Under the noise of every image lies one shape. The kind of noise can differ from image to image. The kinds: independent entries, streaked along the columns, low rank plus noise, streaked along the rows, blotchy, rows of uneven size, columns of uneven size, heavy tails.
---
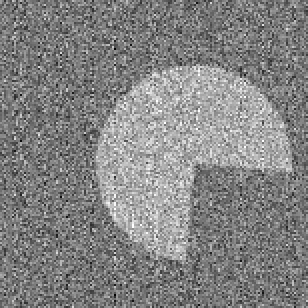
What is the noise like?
columns of uneven size
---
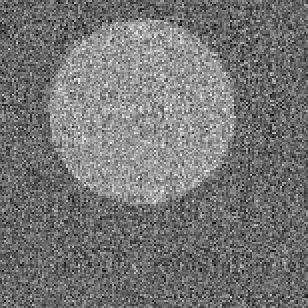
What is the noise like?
low rank plus noise
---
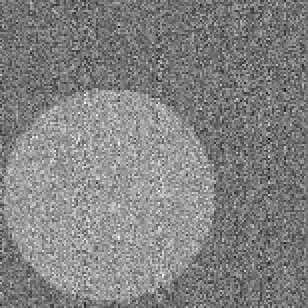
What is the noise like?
columns of uneven size
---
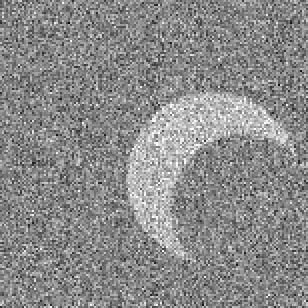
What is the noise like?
low rank plus noise
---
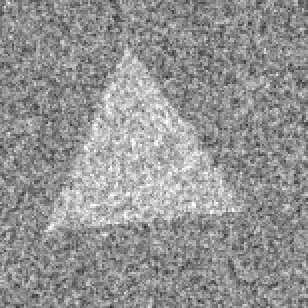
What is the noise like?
blotchy
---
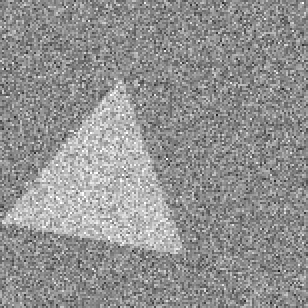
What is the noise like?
independent entries
